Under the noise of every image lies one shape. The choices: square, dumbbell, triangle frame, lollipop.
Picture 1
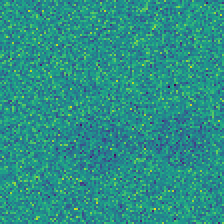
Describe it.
dark dumbbell
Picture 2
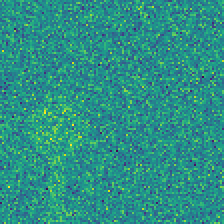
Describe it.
light lollipop
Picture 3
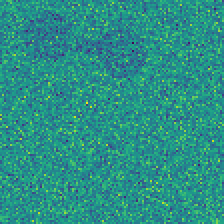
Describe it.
dark dumbbell
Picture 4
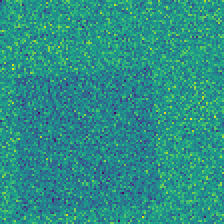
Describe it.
dark square
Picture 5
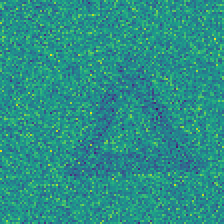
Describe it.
dark triangle frame
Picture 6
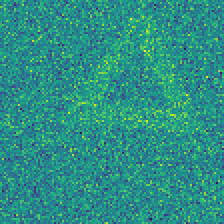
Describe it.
light triangle frame
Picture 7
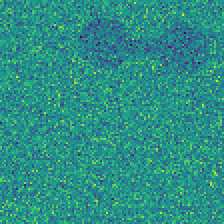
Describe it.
dark dumbbell
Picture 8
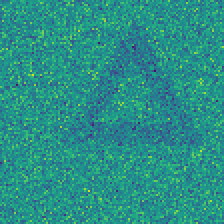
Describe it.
dark triangle frame
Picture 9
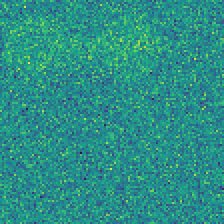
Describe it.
light dumbbell
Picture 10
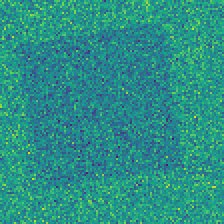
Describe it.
dark square
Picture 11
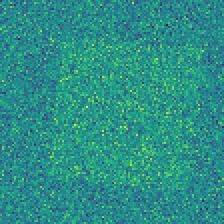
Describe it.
light square
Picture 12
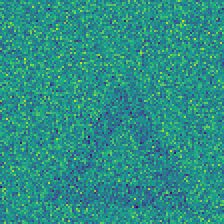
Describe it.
dark triangle frame
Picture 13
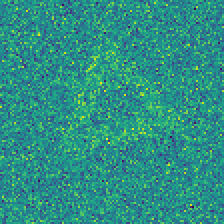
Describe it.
light triangle frame
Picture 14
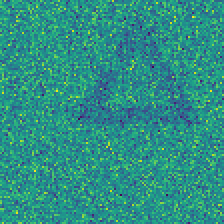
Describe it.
dark triangle frame
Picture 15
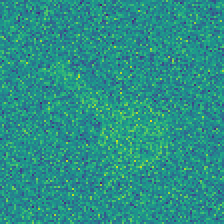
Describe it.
light lollipop
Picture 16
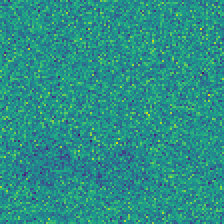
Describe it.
dark dumbbell
